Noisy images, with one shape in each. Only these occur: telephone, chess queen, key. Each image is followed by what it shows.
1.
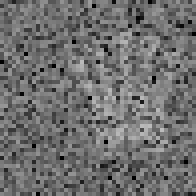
chess queen
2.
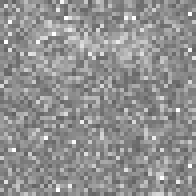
key
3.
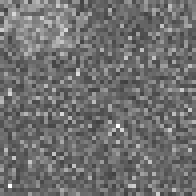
telephone
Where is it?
top left
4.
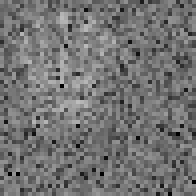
chess queen
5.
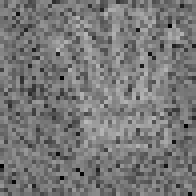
chess queen
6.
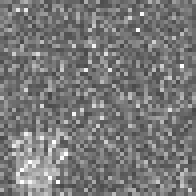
chess queen
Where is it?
bottom left
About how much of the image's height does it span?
a third
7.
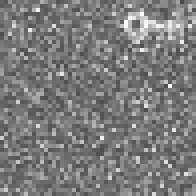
key
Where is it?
top right
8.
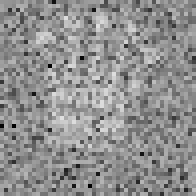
chess queen
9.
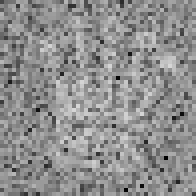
chess queen
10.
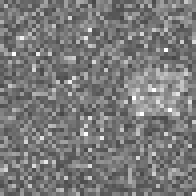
telephone
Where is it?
middle right
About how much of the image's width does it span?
a third
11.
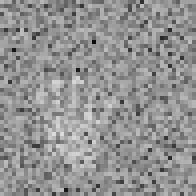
chess queen
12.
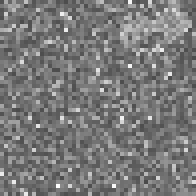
key
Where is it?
top right
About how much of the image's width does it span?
a third
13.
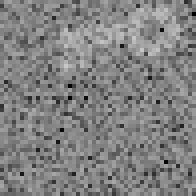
key
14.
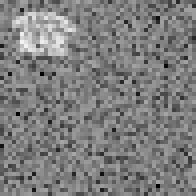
telephone
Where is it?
top left
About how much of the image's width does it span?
a third
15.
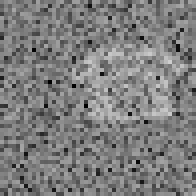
telephone
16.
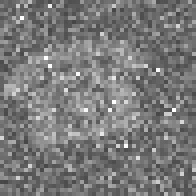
telephone
